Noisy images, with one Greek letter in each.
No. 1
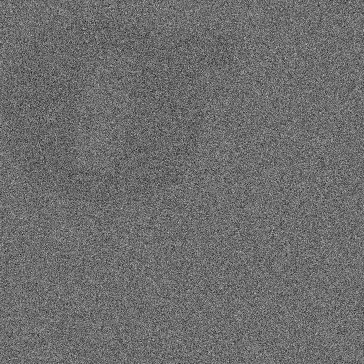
sigma
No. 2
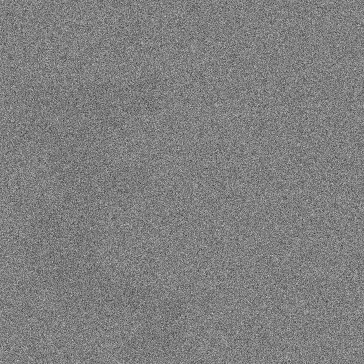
xi
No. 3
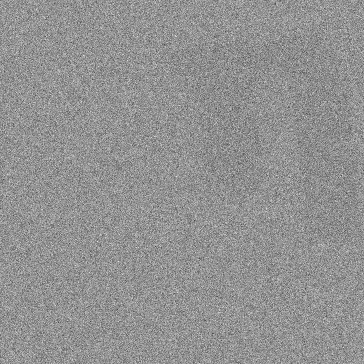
eta
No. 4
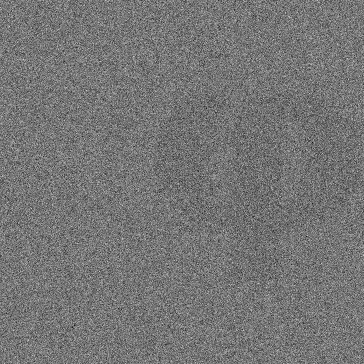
phi
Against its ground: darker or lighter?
darker
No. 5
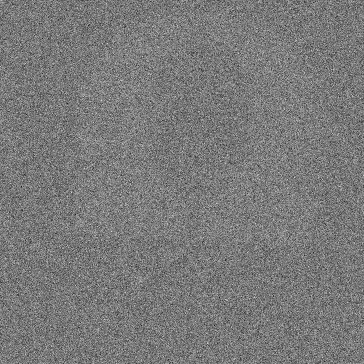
omega
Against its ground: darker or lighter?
lighter
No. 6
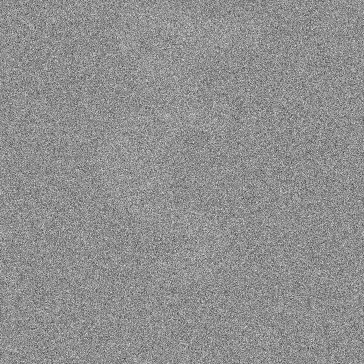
xi
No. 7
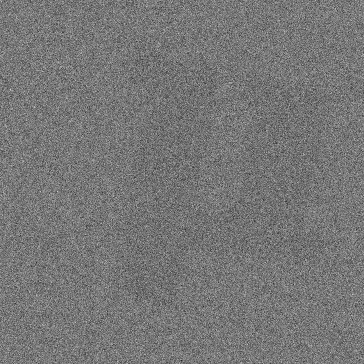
mu
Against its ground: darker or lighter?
darker
